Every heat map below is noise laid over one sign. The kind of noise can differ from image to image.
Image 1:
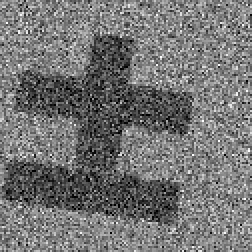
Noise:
low rank plus noise
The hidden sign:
plus-minus sign
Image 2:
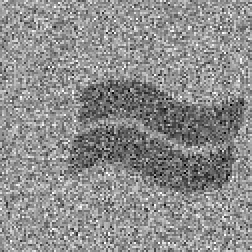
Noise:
low rank plus noise
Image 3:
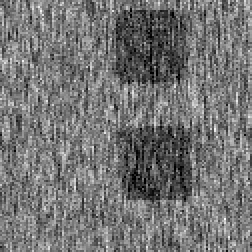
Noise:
streaked along the columns
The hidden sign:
colon
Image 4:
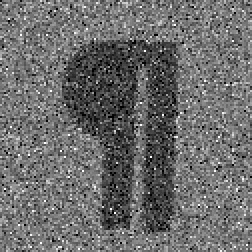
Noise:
heavy tails
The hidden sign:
pilcrow
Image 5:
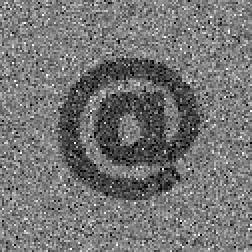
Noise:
heavy tails
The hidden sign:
at sign
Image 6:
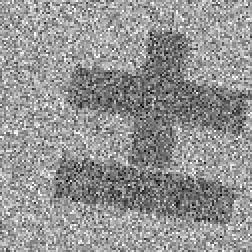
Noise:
independent entries
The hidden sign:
plus-minus sign
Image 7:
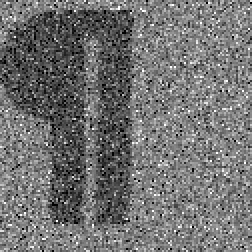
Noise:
heavy tails
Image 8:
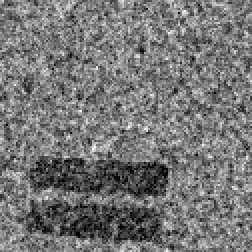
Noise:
blotchy
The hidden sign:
equals sign
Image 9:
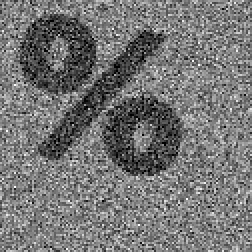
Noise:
low rank plus noise
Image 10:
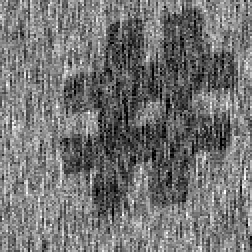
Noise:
streaked along the columns
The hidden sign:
hash sign
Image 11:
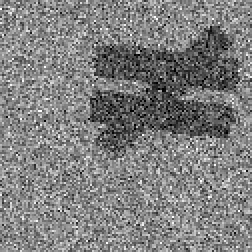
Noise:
independent entries
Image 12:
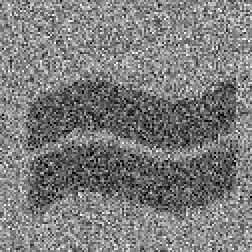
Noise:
low rank plus noise
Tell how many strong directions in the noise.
three or four
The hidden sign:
approximately sign
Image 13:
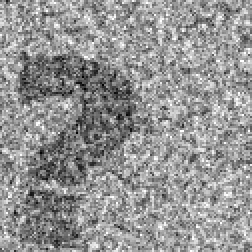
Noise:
blotchy
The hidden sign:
question mark
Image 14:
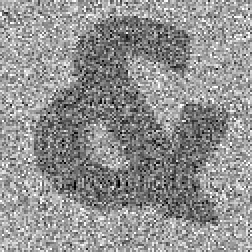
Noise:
low rank plus noise
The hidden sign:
ampersand
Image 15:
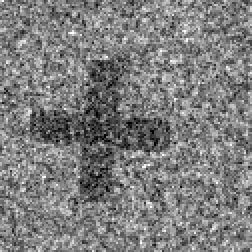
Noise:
blotchy
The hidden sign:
plus sign
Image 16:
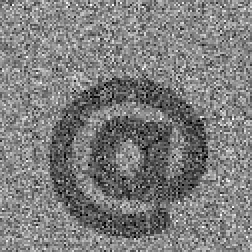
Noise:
low rank plus noise
